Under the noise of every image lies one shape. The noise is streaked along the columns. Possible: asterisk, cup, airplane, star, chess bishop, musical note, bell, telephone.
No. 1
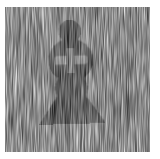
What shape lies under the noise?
chess bishop
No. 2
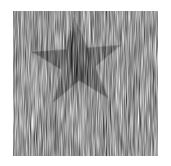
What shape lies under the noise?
star
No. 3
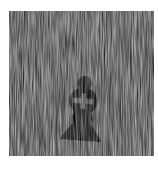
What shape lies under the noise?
chess bishop
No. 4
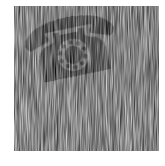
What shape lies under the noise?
telephone
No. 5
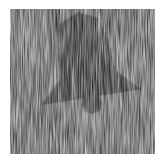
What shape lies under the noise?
bell
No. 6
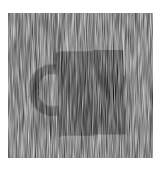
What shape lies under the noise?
cup
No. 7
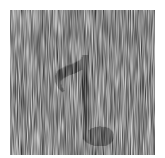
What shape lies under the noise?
musical note
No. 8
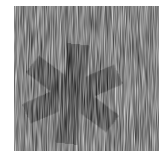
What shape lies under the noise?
asterisk
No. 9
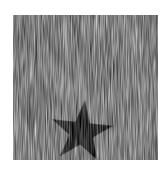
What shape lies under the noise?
star
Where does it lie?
bottom middle
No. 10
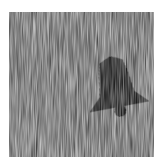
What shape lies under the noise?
bell
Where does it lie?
middle right
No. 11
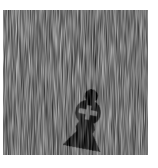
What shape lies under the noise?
chess bishop
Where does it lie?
bottom middle
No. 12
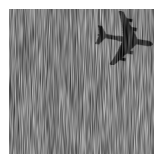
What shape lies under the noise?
airplane
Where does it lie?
top right
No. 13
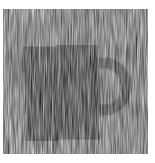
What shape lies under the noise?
cup
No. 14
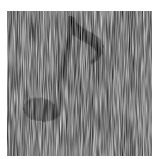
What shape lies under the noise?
musical note
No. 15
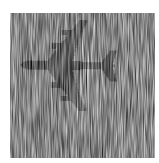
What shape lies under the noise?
airplane
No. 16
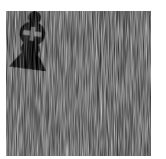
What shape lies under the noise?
chess bishop
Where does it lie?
top left
